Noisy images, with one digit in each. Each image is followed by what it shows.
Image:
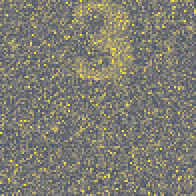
light 3, top middle
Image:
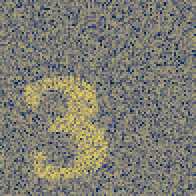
light 3
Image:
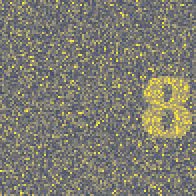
light 8, middle right
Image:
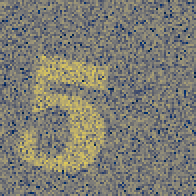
light 5
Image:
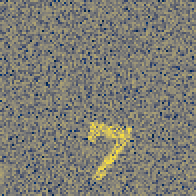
light 7, bottom middle
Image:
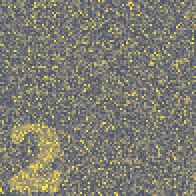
light 2, bottom left
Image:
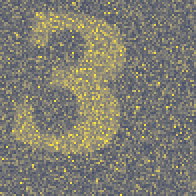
light 3
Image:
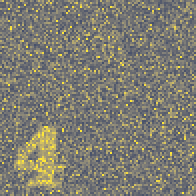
light 4, bottom left
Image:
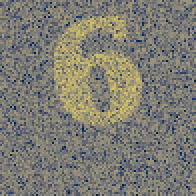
light 6
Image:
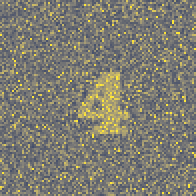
light 4, centre
